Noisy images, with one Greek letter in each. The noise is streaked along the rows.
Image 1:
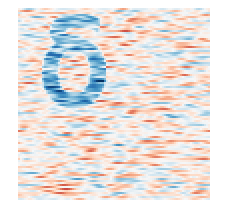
delta
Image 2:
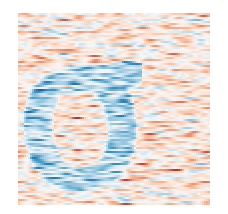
sigma
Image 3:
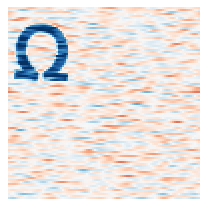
omega
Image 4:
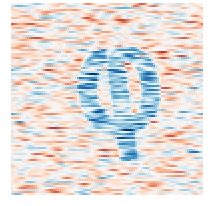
phi
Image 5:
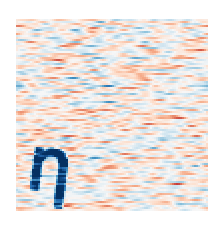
eta
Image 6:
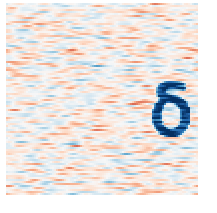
delta
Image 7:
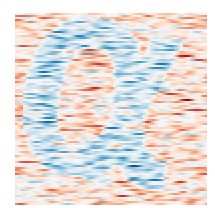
alpha
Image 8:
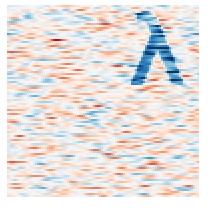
lambda
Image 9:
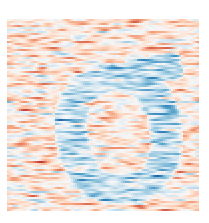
sigma
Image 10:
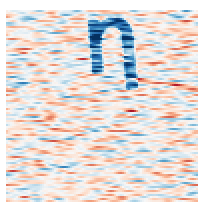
eta
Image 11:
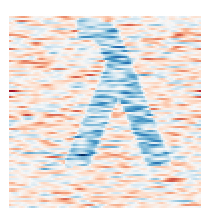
lambda
